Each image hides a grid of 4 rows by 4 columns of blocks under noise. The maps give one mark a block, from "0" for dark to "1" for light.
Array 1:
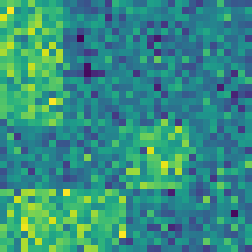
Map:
1 0 0 0
1 0 0 0
0 0 1 0
1 1 0 0
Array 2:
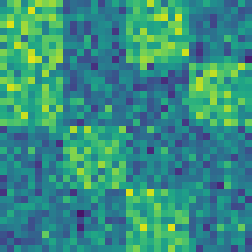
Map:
1 0 1 0
1 0 0 1
0 1 0 0
0 0 1 0
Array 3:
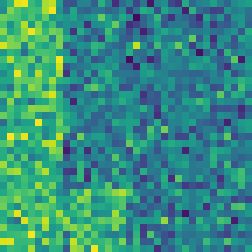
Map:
1 0 0 0
1 0 0 0
1 0 0 0
1 1 0 0
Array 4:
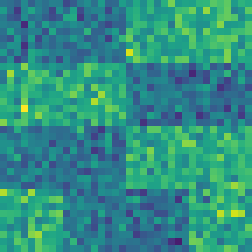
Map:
0 0 1 1
1 1 0 0
0 0 1 1
1 0 0 1
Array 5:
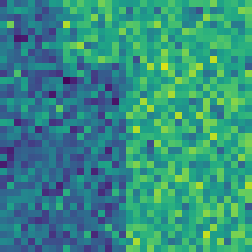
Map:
0 1 1 1
0 0 1 1
0 0 1 1
0 0 1 1
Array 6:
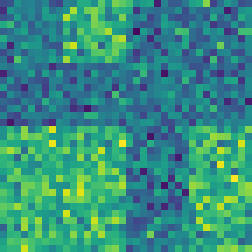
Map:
0 1 0 0
0 0 0 0
1 1 0 1
1 1 0 1
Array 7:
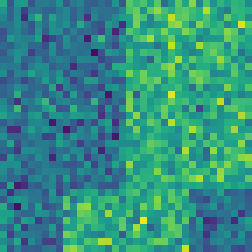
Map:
0 0 1 1
0 0 1 1
0 0 1 1
0 1 1 0
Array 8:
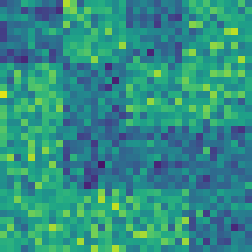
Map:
0 1 0 1
1 0 1 1
1 0 0 0
1 1 1 0
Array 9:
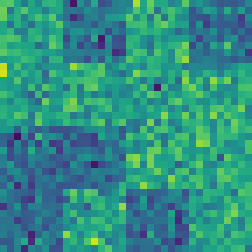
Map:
1 0 1 0
1 1 1 1
0 0 1 1
0 1 0 1
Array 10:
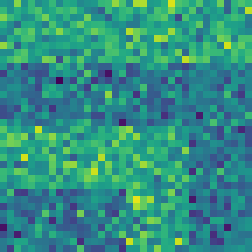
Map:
1 1 1 1
0 0 0 0
1 1 1 0
0 0 1 0
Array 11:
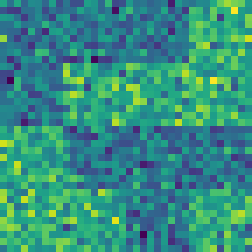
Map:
0 0 0 1
0 1 1 1
1 0 0 0
1 1 0 1
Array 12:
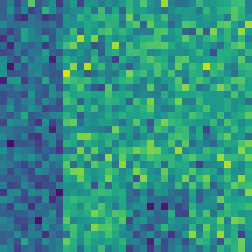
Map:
0 1 1 1
0 1 1 1
0 1 1 1
0 1 0 1
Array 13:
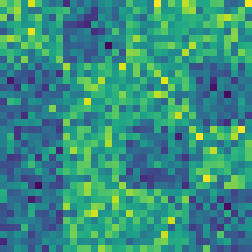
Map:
1 0 1 1
0 1 1 0
0 1 0 1
0 1 1 0
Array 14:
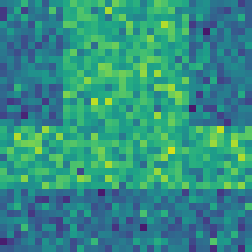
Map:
0 1 1 0
0 1 1 0
1 1 1 1
0 0 0 0
